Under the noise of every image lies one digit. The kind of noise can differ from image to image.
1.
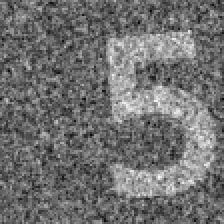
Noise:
blotchy
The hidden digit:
5
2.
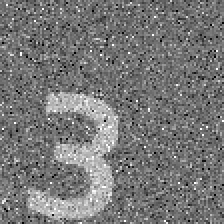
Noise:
heavy tails
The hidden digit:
3
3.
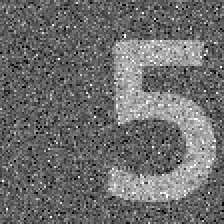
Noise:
heavy tails
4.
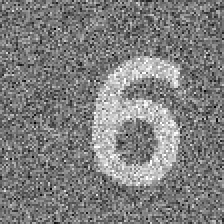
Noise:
independent entries
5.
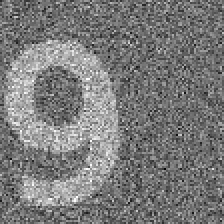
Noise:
low rank plus noise
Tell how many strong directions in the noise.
two
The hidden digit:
9
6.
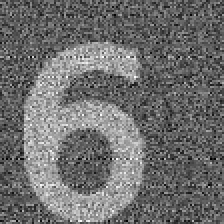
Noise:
rows of uneven size
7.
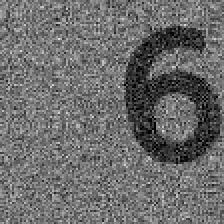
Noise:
low rank plus noise
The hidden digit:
6
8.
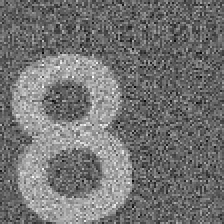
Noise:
low rank plus noise
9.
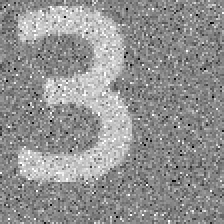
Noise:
heavy tails
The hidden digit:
3
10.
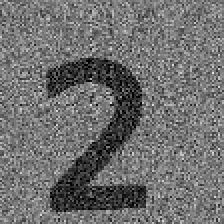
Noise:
low rank plus noise
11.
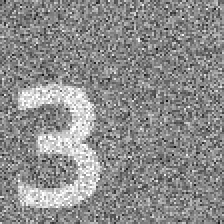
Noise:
independent entries
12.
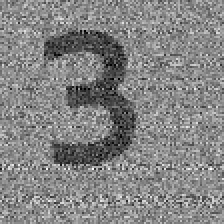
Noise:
rows of uneven size
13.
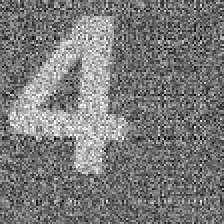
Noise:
low rank plus noise
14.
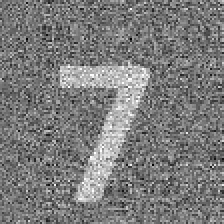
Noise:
low rank plus noise
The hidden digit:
7
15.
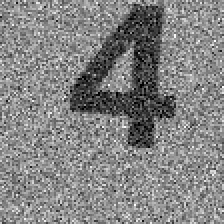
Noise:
independent entries
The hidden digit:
4
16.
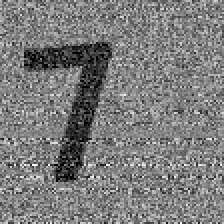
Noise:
rows of uneven size
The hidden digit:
7
